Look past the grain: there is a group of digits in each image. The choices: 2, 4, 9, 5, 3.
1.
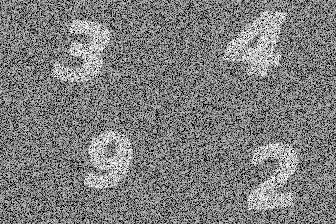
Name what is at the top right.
4
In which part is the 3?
top left
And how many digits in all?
4
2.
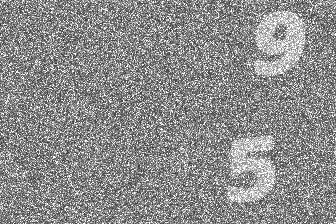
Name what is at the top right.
9
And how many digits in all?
2
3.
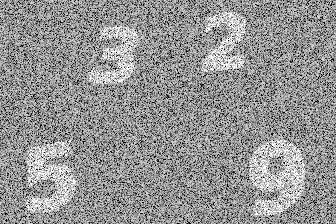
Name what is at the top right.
2
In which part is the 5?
bottom left
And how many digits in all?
4
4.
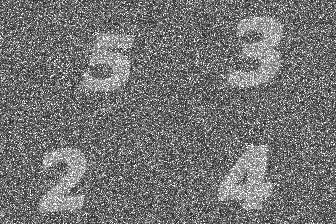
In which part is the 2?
bottom left
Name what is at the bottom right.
4
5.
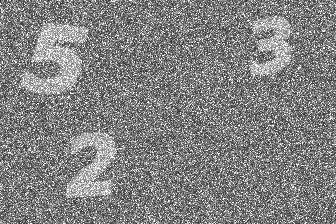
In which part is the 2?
bottom left
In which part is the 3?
top right
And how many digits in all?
3
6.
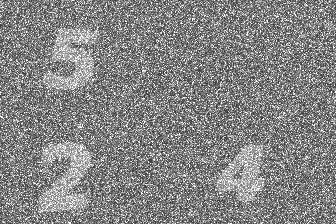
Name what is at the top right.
nothing
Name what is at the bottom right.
4
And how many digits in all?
3
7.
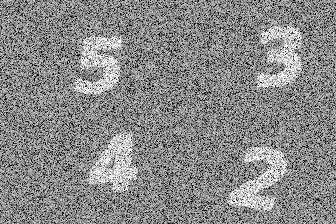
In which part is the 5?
top left
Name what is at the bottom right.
2
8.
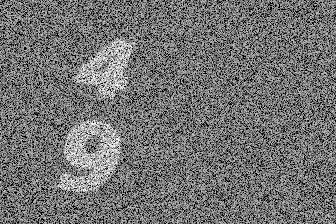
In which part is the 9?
bottom left
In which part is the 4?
top left
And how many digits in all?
2
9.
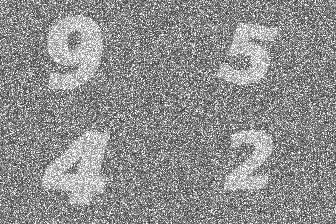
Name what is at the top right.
5
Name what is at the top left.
9
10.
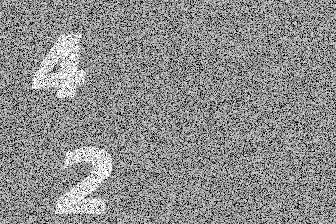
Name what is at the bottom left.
2
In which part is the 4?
top left
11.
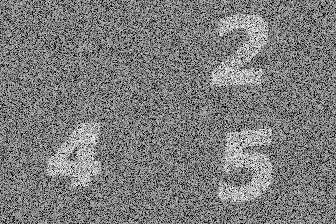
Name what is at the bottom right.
5
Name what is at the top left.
nothing
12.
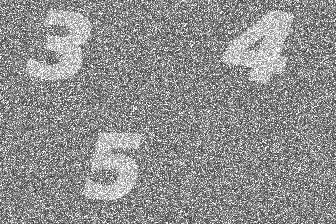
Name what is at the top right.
4
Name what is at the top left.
3
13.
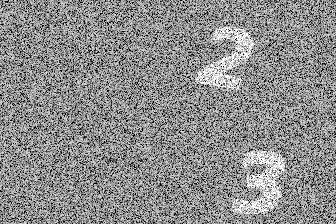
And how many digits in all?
2
